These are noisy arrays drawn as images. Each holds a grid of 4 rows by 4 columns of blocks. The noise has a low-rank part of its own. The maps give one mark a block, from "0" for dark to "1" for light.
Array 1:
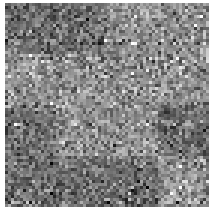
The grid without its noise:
0 0 1 1
1 1 1 1
0 1 1 0
0 0 0 1
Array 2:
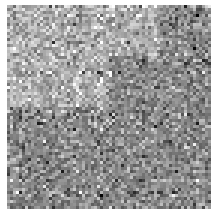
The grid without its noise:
1 1 1 0
1 1 0 0
0 0 0 0
0 0 0 0
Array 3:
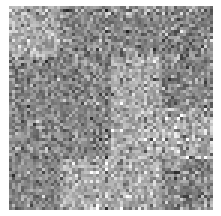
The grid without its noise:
1 0 0 0
0 0 1 0
0 0 1 1
0 1 1 0
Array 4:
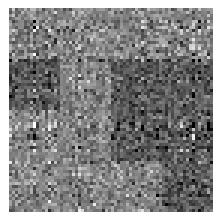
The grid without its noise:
1 1 1 1
0 1 0 0
1 1 0 0
1 1 1 0
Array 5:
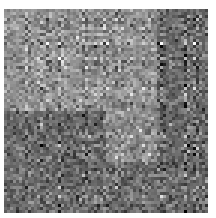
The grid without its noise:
1 1 1 0
1 1 1 0
0 0 1 0
0 0 0 0
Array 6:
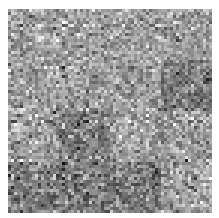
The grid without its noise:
1 1 1 1
1 1 1 0
1 0 1 1
0 0 0 1
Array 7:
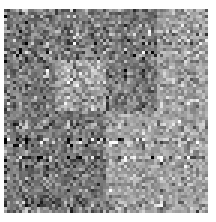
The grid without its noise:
0 0 0 1
0 1 0 1
0 0 1 1
0 0 1 1
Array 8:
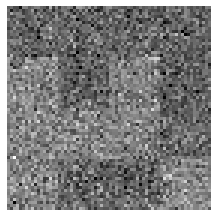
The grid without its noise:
0 0 0 0
1 0 1 0
1 1 1 0
1 0 0 1
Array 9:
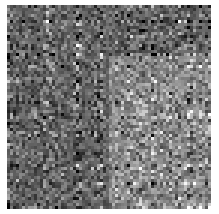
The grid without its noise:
0 0 0 0
0 0 1 1
0 0 1 1
0 0 1 1
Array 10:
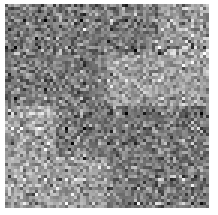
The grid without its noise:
0 0 0 1
0 0 1 1
1 0 0 0
1 1 0 0
